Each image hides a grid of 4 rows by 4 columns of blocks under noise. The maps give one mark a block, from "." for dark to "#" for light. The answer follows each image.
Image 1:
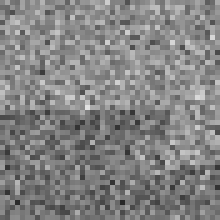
####
####
...#
....
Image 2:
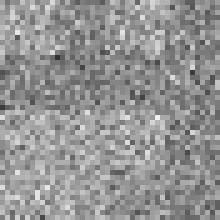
#.#.
....
###.
##..
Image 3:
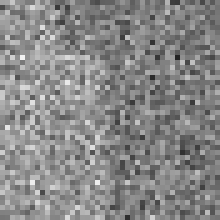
#...
##..
##..
##..
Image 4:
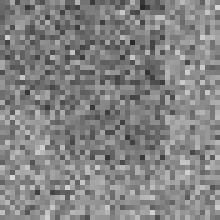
...#
...#
#..#
####
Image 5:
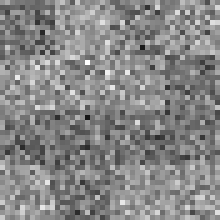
.#.#
###.
....
#.##
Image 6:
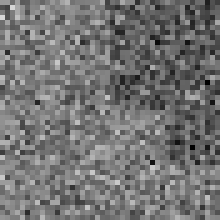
##..
##..
###.
####
